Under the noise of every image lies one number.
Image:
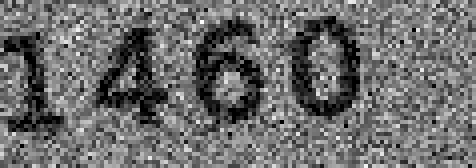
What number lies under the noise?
1460
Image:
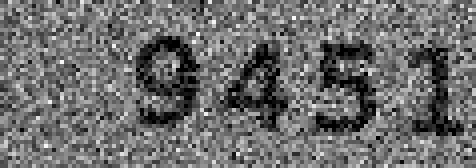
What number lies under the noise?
9451
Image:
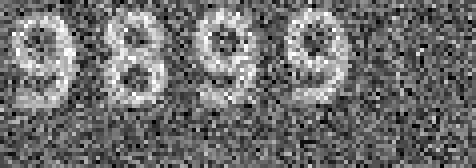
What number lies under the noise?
9899
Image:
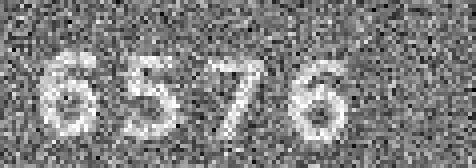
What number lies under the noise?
6576
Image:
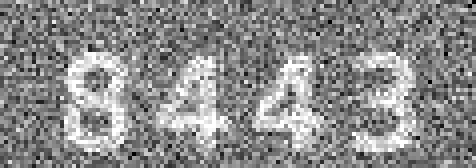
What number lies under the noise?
8443
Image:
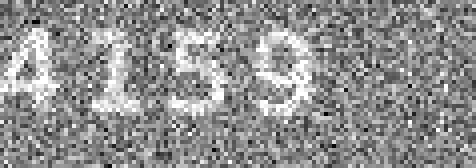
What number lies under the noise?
4159
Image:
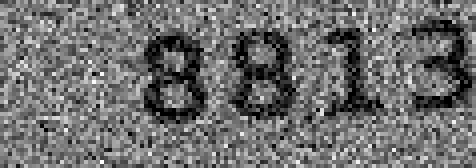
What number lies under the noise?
8813
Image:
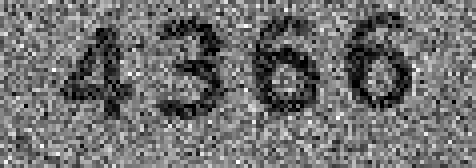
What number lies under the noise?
4366
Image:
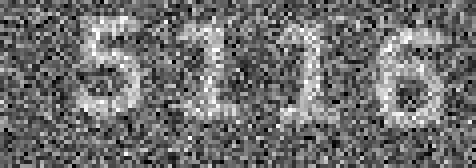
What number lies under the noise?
5116
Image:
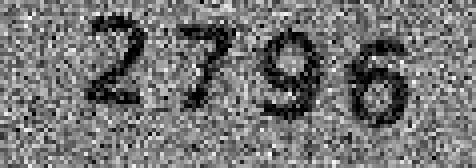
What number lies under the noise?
2796
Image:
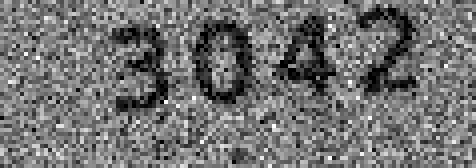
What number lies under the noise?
3042
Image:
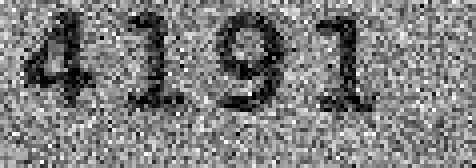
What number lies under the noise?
4191
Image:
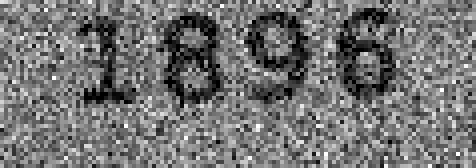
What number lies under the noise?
1896
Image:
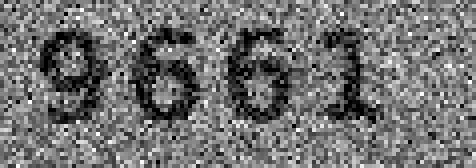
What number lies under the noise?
9661
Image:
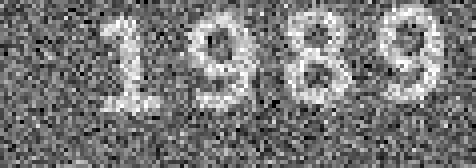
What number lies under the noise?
1989
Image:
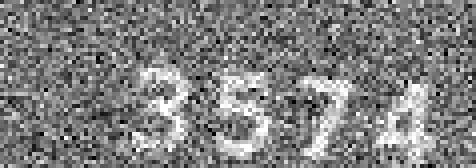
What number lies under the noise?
3574
